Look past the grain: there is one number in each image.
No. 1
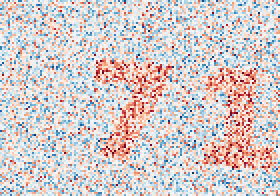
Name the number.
71
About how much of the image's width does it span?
two thirds
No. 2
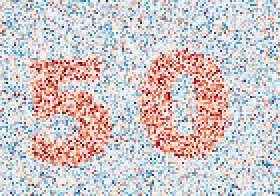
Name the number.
50
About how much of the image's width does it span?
two thirds
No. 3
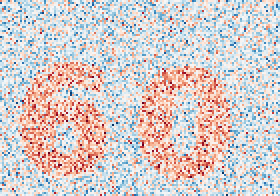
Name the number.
60
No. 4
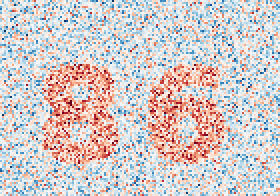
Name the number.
86
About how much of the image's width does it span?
two thirds
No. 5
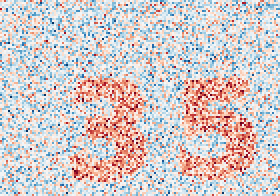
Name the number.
35
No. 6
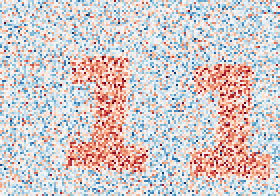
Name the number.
11
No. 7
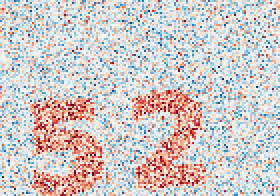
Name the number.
52
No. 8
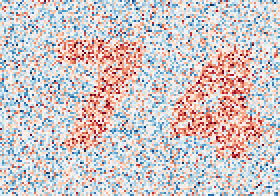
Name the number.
74
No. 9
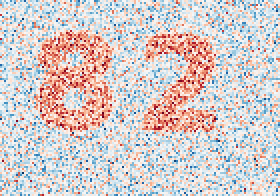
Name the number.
82
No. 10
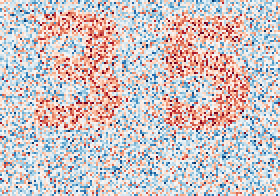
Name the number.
35
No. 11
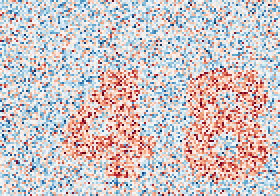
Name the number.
48
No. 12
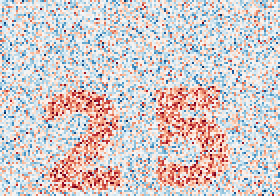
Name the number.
25
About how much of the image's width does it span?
two thirds
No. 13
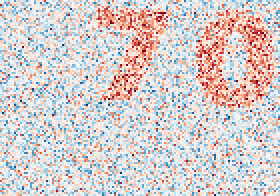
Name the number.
70
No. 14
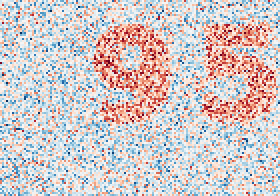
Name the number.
95
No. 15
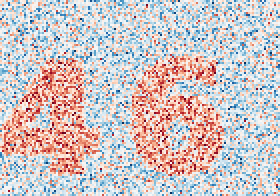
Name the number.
46
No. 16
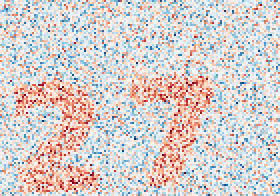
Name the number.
27
